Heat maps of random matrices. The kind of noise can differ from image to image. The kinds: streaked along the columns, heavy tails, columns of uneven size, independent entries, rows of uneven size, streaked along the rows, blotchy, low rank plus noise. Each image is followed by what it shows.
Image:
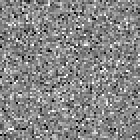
heavy tails
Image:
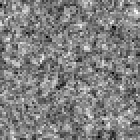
blotchy
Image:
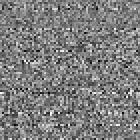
rows of uneven size
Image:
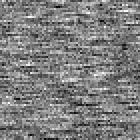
streaked along the rows
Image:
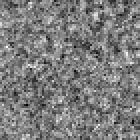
blotchy
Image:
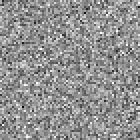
independent entries
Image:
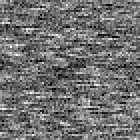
streaked along the rows
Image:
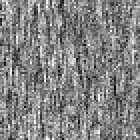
streaked along the columns
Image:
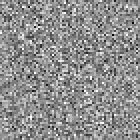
low rank plus noise
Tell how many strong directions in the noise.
five to eight
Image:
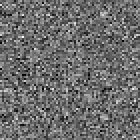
low rank plus noise
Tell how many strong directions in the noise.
three or four
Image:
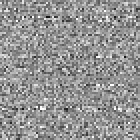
rows of uneven size
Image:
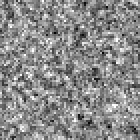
blotchy
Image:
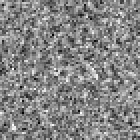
blotchy
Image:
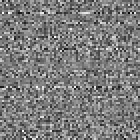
rows of uneven size
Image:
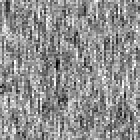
streaked along the columns
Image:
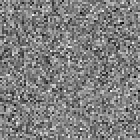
independent entries
